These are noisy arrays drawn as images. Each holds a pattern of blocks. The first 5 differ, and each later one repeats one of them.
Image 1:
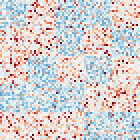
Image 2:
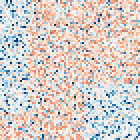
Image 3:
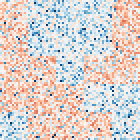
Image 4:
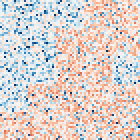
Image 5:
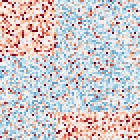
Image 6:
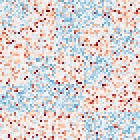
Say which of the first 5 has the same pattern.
1
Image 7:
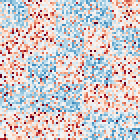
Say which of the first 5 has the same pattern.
1
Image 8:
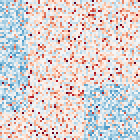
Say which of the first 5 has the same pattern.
2
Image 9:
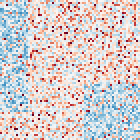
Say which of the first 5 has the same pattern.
2
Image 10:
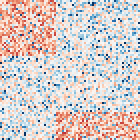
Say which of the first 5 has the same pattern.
5
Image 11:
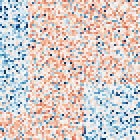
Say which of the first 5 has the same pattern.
2
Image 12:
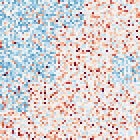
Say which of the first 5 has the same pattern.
4
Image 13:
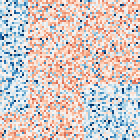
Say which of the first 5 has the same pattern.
2
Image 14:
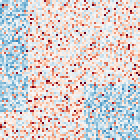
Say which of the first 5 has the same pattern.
2
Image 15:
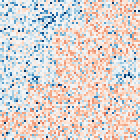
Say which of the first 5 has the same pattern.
4
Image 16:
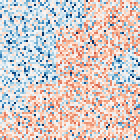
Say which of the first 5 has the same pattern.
4
